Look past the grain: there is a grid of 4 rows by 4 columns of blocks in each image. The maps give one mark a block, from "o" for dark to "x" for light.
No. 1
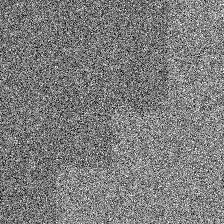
o o o x
o o o x
o o x x
o x x x
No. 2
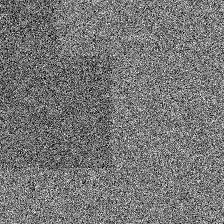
o x x x
o o x x
o o x x
x x x x
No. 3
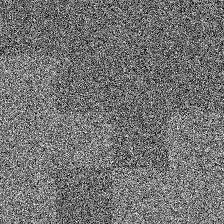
o o o o
x o o o
x x o x
x o x x
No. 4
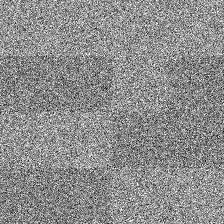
x x x x
o o x o
x x o o
o o x x
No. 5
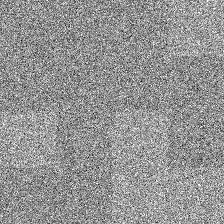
o o o x
o o o o
x o x o
o o x x
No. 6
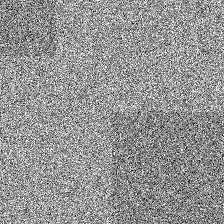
o x x x
x x x x
x x o o
x x o o
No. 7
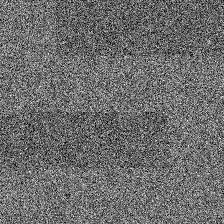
x o o o
x x x x
o o o x
x x x x
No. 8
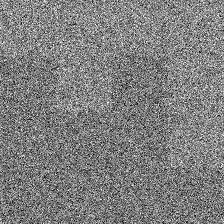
x x x x
o x o x
o o o x
o o o o
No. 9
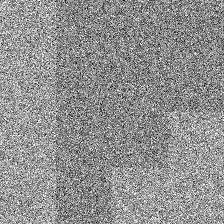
x o o o
x o o o
x o o x
x o x x
